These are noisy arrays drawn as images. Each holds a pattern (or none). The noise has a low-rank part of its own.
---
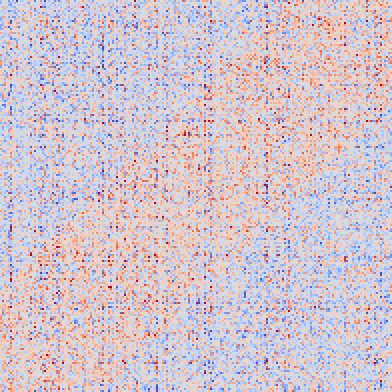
a diagonal band
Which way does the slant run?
bottom left to top right
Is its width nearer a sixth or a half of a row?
a half
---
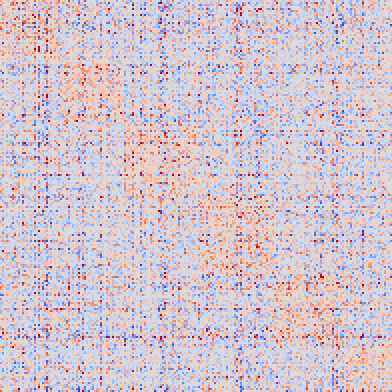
blocks along the diagonal
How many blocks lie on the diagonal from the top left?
6
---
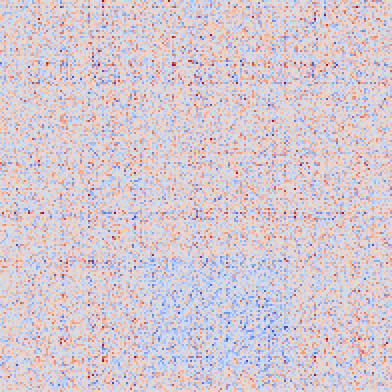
one block
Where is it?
bottom middle
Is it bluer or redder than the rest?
bluer
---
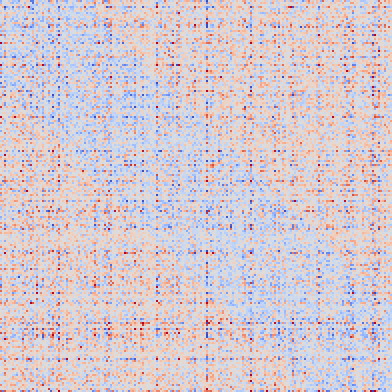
a diagonal band
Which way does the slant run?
top left to bottom right
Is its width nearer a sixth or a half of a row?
a half
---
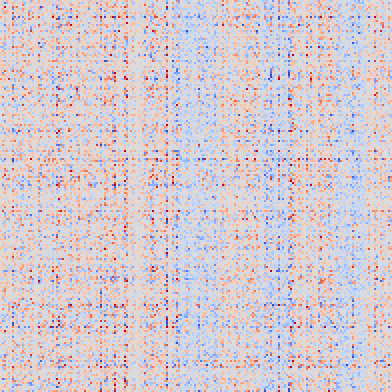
bands of columns
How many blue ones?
3
